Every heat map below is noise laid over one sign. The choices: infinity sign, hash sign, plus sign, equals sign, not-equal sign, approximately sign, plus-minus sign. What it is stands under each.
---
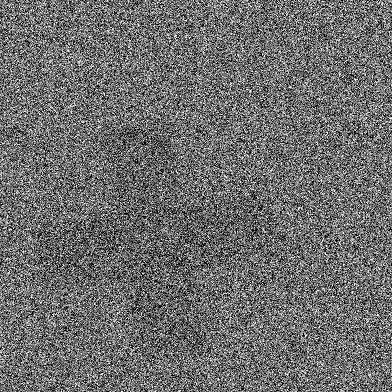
plus sign
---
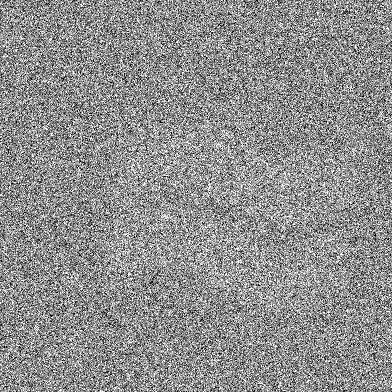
approximately sign
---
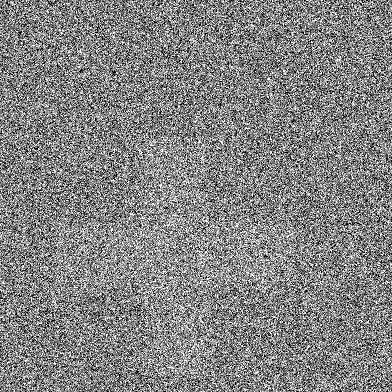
plus sign
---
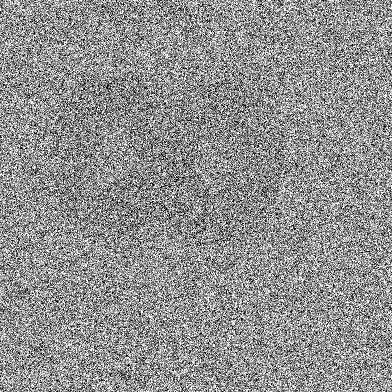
infinity sign
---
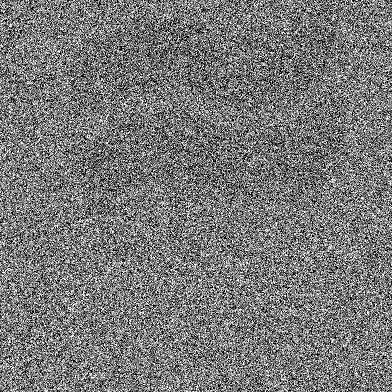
approximately sign
